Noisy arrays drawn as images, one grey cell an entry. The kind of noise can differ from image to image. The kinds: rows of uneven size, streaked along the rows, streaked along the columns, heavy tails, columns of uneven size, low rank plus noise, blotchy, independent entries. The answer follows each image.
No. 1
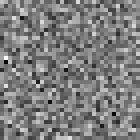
independent entries
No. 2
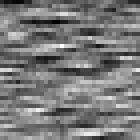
streaked along the rows
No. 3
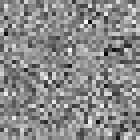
low rank plus noise
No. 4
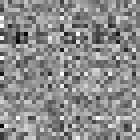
low rank plus noise
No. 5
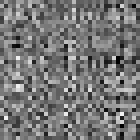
low rank plus noise
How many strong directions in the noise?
three or four
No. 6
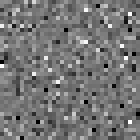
heavy tails
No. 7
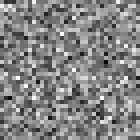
independent entries
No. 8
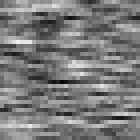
streaked along the rows
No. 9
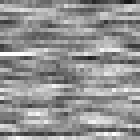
streaked along the rows
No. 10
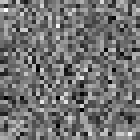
low rank plus noise
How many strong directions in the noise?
five to eight
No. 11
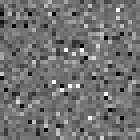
heavy tails
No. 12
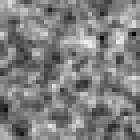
blotchy
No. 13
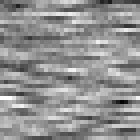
streaked along the rows
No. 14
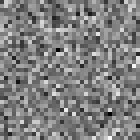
independent entries
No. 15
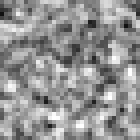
blotchy
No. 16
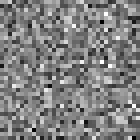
low rank plus noise
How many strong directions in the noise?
five to eight
